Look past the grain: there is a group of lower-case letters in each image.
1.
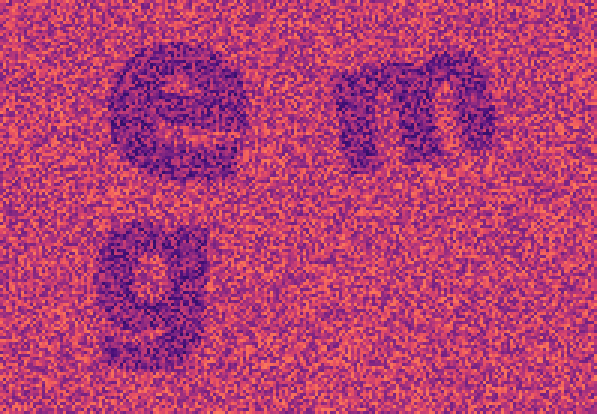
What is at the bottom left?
g
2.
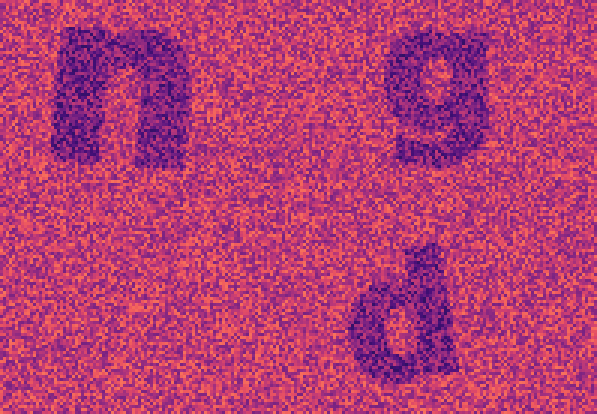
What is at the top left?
n
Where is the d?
bottom right
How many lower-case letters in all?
3
